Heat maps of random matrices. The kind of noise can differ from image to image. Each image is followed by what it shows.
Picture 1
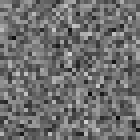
independent entries
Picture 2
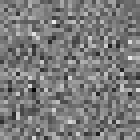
low rank plus noise
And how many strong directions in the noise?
five to eight
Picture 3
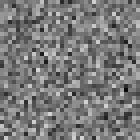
independent entries
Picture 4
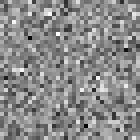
independent entries
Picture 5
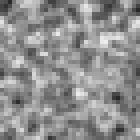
blotchy
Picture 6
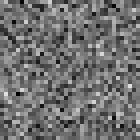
independent entries
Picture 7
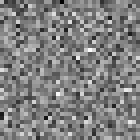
independent entries
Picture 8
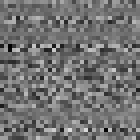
rows of uneven size
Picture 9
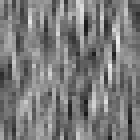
streaked along the columns
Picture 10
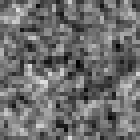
blotchy
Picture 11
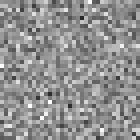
independent entries
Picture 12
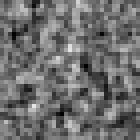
blotchy
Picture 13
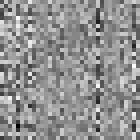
columns of uneven size
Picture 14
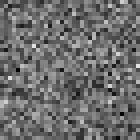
independent entries
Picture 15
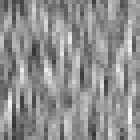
streaked along the columns
